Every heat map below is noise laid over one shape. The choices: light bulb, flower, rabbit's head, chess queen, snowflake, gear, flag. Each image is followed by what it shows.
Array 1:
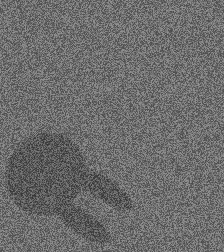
rabbit's head
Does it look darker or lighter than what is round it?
darker
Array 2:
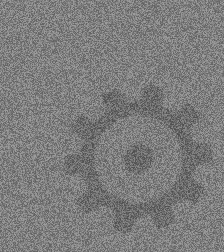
gear
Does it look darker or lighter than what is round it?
darker
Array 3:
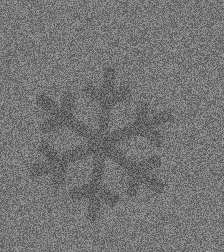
snowflake
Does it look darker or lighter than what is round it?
darker
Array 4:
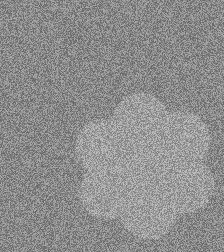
flower
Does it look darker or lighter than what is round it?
lighter
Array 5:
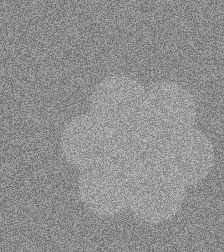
flower
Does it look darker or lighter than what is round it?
lighter
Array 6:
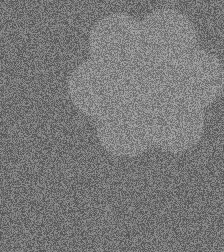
flower
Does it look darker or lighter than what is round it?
lighter
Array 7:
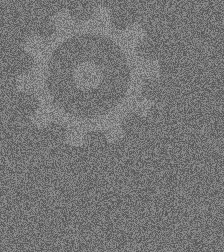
gear
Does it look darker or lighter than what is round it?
lighter
